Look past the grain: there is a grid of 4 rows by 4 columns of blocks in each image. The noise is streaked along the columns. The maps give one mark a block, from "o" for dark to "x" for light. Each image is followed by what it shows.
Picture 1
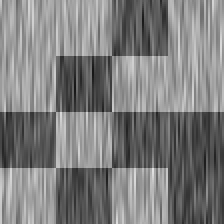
x x o x
x o x x
o x o o
x o x o
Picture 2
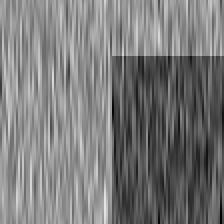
x x x x
x x o o
x x o o
x x o o
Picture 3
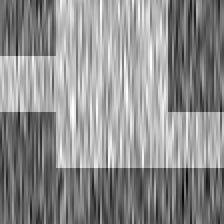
o x x o
x x x o
o x x x
o o o o
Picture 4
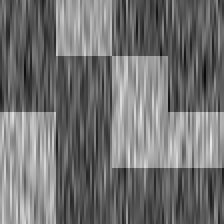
o x o o
o o x o
x o x x
x o o o
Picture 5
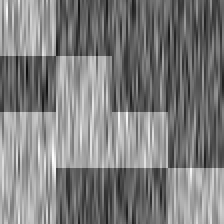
x o o o
o x o o
x x x o
x o o x
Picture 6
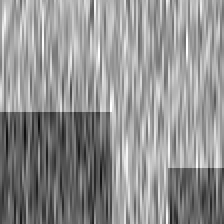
x x x x
x x x x
o o x x
o o x o
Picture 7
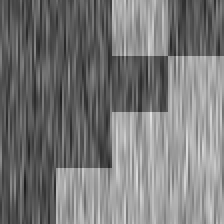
o o x o
o o o x
o o x x
o x x x
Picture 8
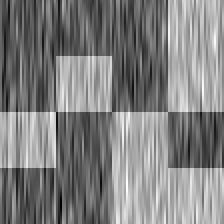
o o o x
o x o x
x o x o
o o x x
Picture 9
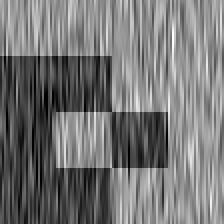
x x x x
o o x x
o x o x
o o x x
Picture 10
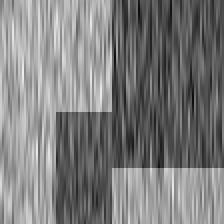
x x o o
x x o o
x o o o
x o x x
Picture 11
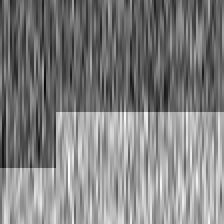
o o o o
o o o o
o x x x
x x x x
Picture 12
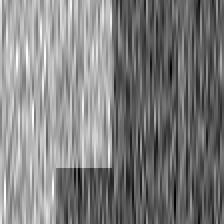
x x o o
x x o o
x x o o
x o o o
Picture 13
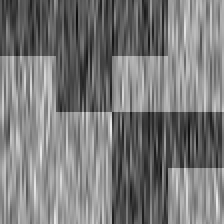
o o o x
x o x x
x x o o
x x o x
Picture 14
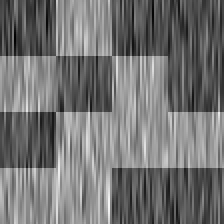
o x o o
x o x o
o x x x
x x o o
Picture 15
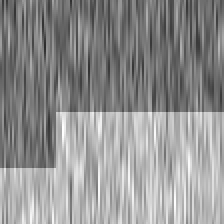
o o o o
o o o o
o x x x
x x x x
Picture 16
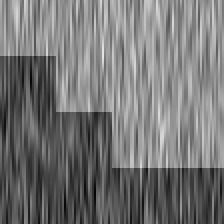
x x x x
o x x x
o o x x
o o o o
